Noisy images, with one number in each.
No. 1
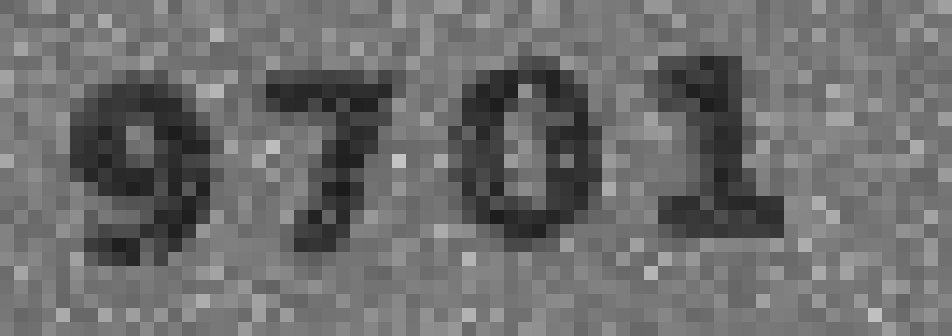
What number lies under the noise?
9701
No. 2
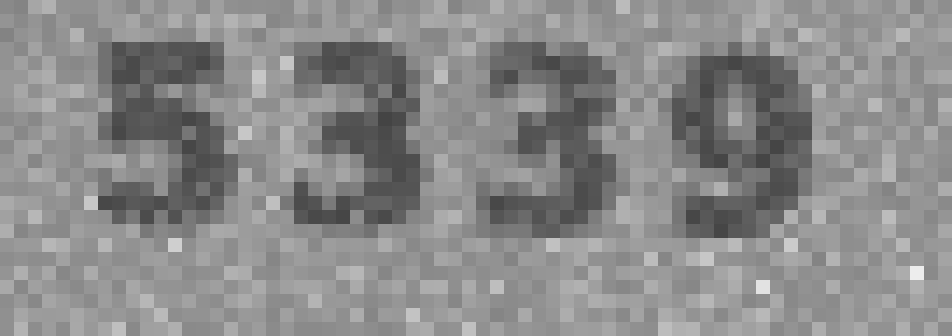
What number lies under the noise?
5339
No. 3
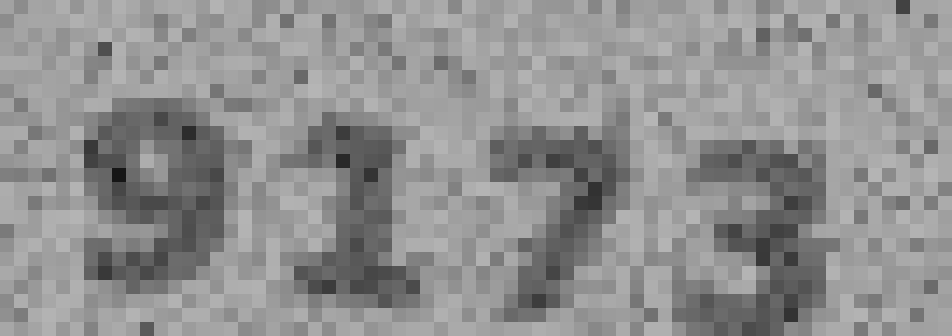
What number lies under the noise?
9173
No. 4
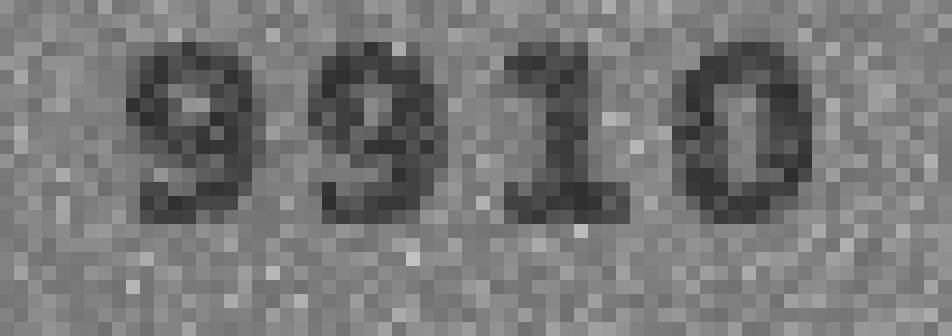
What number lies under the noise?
9910
